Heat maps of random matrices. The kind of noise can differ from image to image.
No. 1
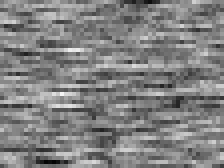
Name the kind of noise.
streaked along the rows
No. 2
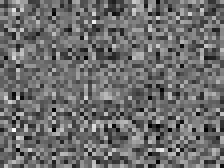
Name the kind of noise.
low rank plus noise
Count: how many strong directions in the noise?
three or four
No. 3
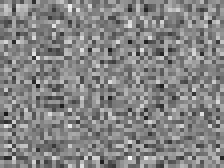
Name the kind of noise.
low rank plus noise
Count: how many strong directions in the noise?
two
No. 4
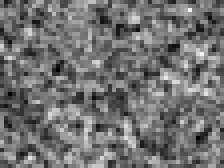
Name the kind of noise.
blotchy
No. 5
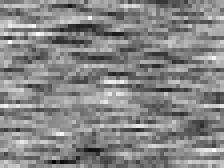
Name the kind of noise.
streaked along the rows
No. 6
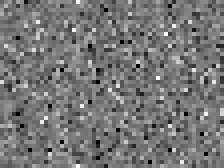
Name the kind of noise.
heavy tails
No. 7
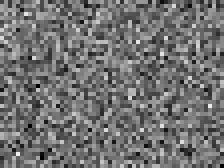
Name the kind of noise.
independent entries
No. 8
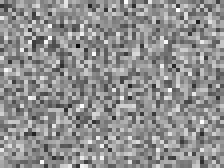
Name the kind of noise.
independent entries
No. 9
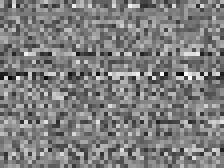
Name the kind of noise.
rows of uneven size
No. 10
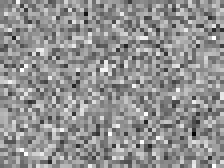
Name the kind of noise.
independent entries
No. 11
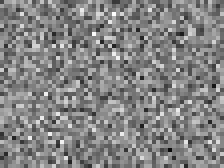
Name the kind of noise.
independent entries
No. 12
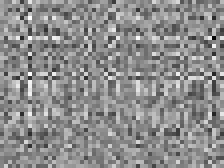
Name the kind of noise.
low rank plus noise
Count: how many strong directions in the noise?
one
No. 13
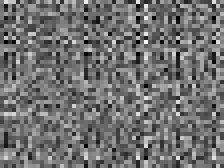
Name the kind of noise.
low rank plus noise
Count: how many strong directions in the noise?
one
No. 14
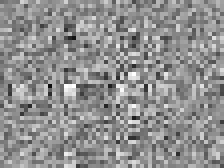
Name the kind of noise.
low rank plus noise
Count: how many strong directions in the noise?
two
